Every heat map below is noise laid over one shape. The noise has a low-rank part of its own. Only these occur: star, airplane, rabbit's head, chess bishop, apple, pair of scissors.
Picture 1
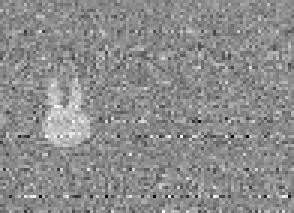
rabbit's head
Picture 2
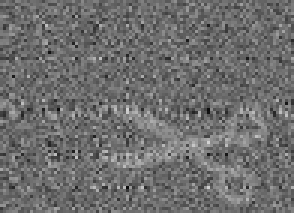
pair of scissors
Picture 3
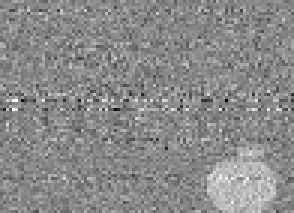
apple
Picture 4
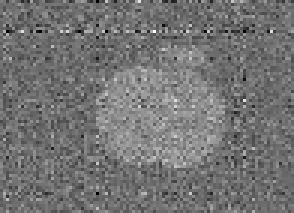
apple
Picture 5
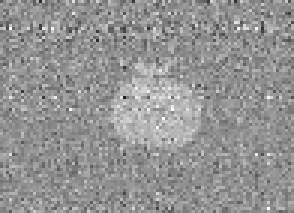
apple
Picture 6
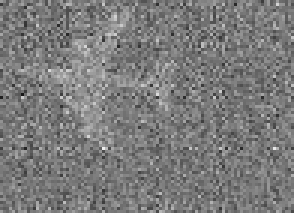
airplane
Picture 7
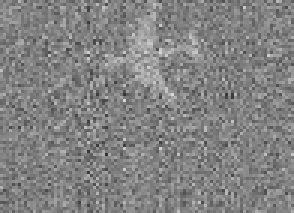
airplane
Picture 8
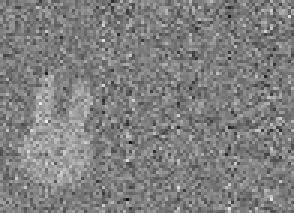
rabbit's head
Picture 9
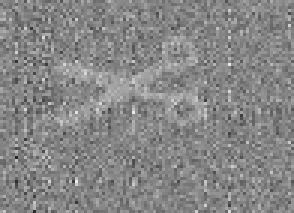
pair of scissors
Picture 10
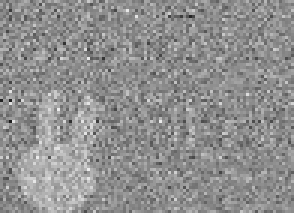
rabbit's head
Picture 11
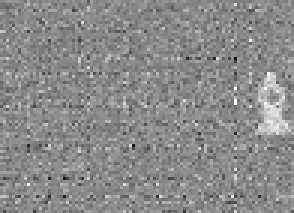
chess bishop
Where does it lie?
middle right
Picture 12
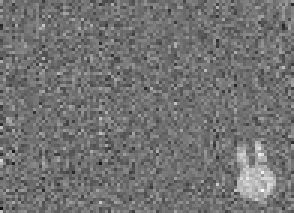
rabbit's head
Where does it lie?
bottom right
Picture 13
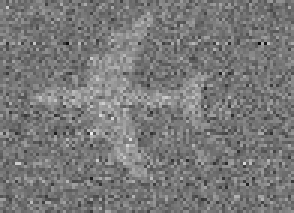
airplane
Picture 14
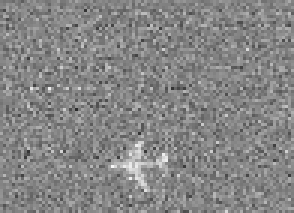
airplane
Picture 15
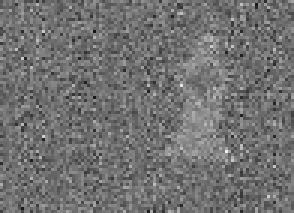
chess bishop
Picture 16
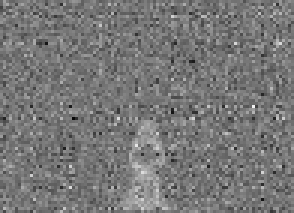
chess bishop
